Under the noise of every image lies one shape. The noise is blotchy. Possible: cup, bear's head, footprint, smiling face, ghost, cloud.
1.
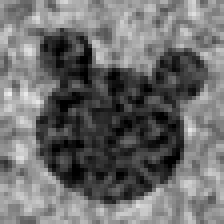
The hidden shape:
bear's head
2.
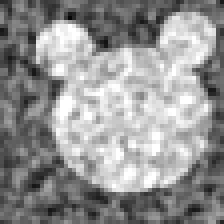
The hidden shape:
bear's head
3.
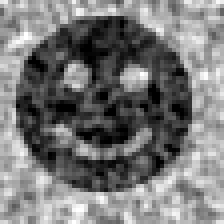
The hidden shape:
smiling face
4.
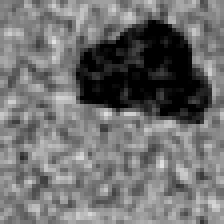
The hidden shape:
cloud
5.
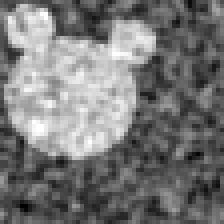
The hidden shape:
bear's head
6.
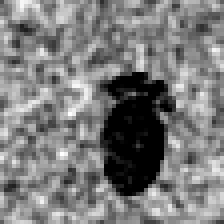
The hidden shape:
footprint
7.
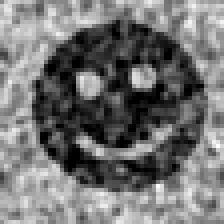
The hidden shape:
smiling face
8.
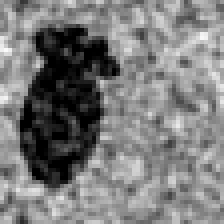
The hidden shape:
footprint
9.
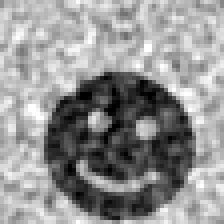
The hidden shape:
smiling face
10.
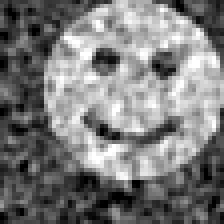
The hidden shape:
smiling face
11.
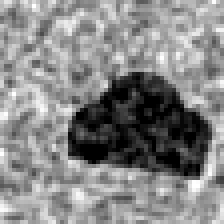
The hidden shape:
cloud
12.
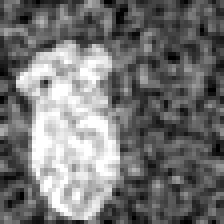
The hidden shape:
footprint
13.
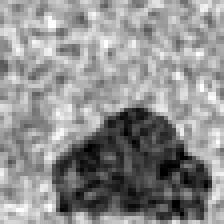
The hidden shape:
cloud
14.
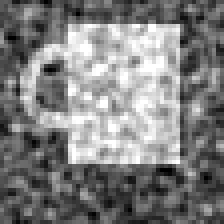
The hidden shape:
cup
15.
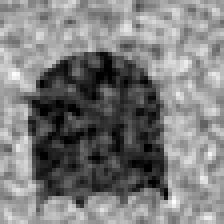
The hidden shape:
ghost
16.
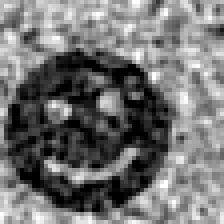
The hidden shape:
smiling face
